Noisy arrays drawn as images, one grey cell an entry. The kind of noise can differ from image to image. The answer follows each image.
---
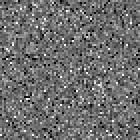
heavy tails
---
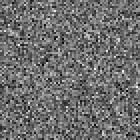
independent entries
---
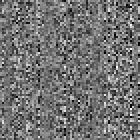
columns of uneven size
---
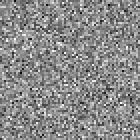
independent entries
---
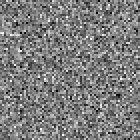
independent entries
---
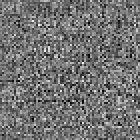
low rank plus noise
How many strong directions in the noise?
three or four
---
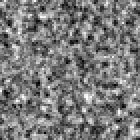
blotchy
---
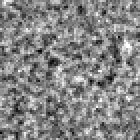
blotchy
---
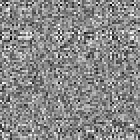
low rank plus noise
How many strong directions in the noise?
one
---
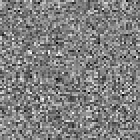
low rank plus noise
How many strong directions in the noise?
three or four
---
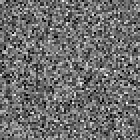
independent entries
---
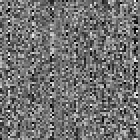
columns of uneven size
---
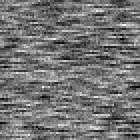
streaked along the rows
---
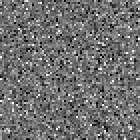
heavy tails
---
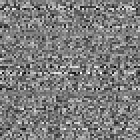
rows of uneven size
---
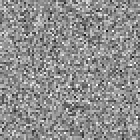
independent entries
